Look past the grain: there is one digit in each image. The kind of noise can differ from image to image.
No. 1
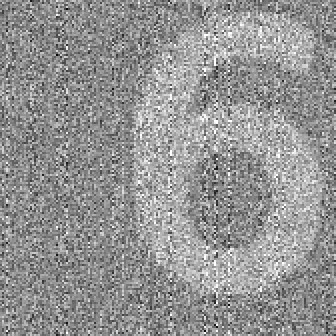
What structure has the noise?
columns of uneven size
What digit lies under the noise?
6
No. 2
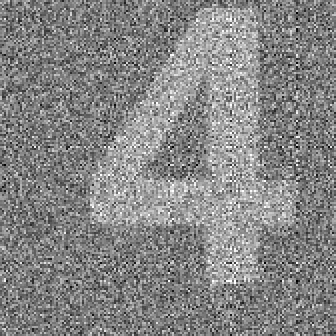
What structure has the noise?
low rank plus noise
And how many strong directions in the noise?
one
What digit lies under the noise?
4
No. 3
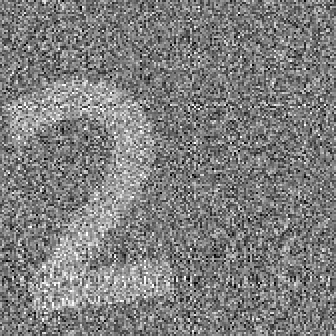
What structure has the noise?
low rank plus noise
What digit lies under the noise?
2
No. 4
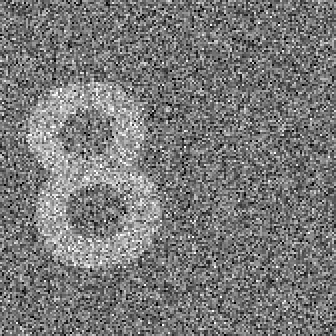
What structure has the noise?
independent entries
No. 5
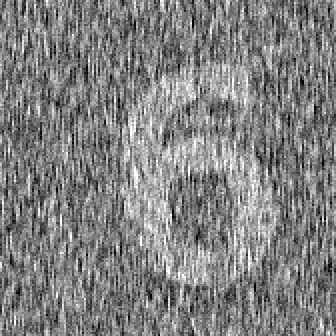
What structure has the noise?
streaked along the columns
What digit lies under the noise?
6
